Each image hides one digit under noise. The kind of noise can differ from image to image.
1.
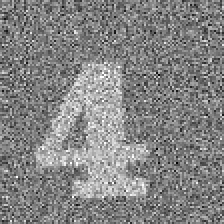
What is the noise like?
low rank plus noise
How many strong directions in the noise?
one
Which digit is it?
4
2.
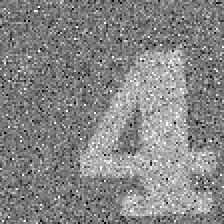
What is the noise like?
heavy tails
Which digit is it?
4
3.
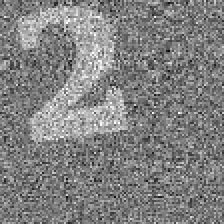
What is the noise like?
low rank plus noise
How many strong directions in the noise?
five to eight
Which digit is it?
2
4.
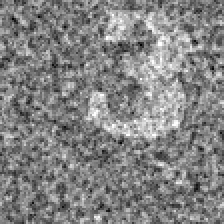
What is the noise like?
blotchy
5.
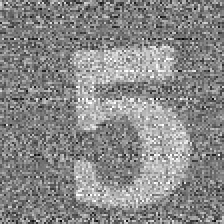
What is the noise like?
rows of uneven size
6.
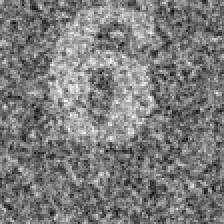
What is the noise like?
blotchy
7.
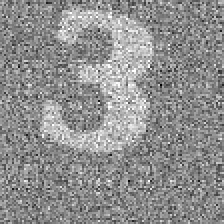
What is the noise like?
low rank plus noise
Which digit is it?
3
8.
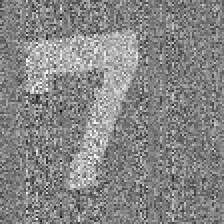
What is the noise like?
columns of uneven size
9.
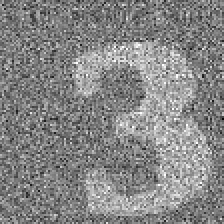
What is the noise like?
low rank plus noise
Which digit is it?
3
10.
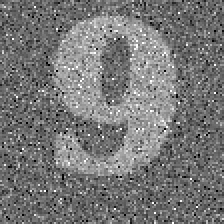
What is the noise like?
heavy tails
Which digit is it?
9
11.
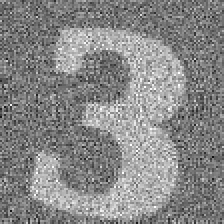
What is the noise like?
low rank plus noise
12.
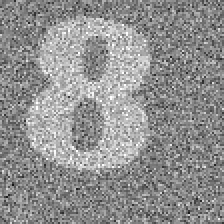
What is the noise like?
independent entries
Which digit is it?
8
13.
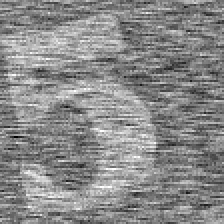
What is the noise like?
streaked along the rows
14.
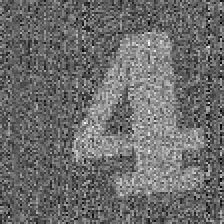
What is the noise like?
columns of uneven size
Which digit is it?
4
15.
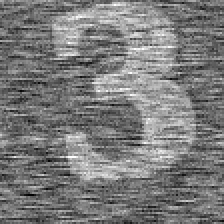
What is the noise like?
streaked along the rows
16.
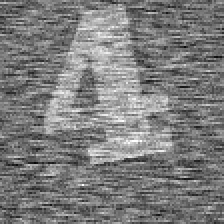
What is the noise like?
streaked along the rows
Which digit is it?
4
